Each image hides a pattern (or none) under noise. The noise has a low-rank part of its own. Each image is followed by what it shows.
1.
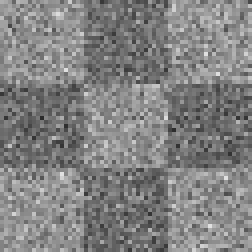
a checkerboard
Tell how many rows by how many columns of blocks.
3 by 3
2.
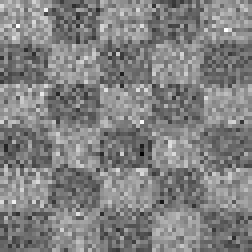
a checkerboard
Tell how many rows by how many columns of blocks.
6 by 5
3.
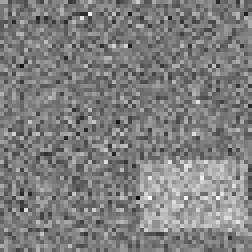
one block
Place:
bottom right
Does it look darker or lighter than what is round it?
lighter
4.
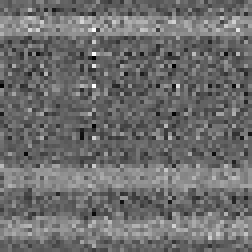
bands of rows
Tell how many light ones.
3
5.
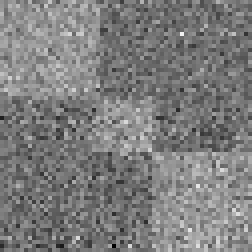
blocks along the diagonal
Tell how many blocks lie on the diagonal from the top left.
3
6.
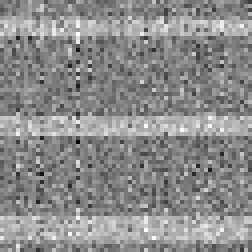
bands of rows
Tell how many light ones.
3
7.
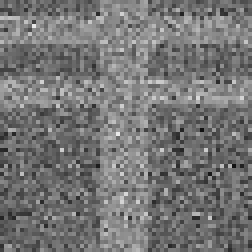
bands of rows crossing bands of columns
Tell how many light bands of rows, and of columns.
2 and 1
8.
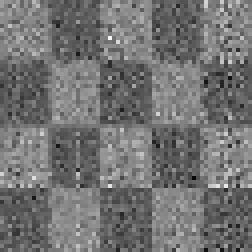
a checkerboard
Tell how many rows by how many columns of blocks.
4 by 5
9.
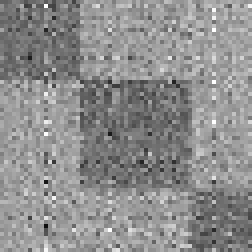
blocks along the diagonal
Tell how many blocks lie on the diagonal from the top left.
3
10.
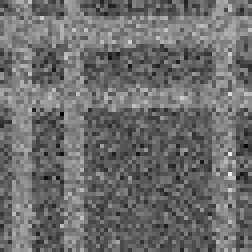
bands of rows crossing bands of columns
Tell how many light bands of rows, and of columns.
2 and 3
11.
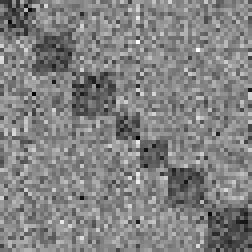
blocks along the diagonal
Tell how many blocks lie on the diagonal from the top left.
7
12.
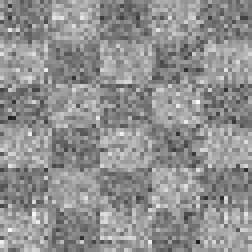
a checkerboard
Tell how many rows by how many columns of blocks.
6 by 5
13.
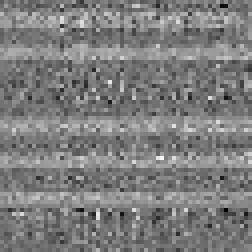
bands of rows
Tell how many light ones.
5
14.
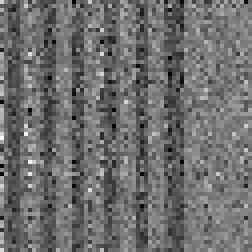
bands of columns
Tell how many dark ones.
6
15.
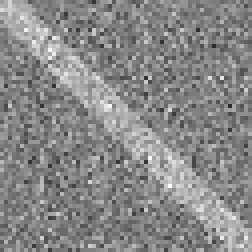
a diagonal band
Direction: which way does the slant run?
top left to bottom right
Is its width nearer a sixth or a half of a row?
a sixth
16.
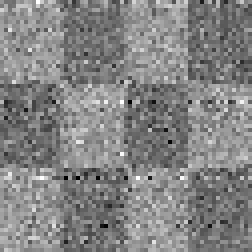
a checkerboard
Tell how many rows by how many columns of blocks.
3 by 4
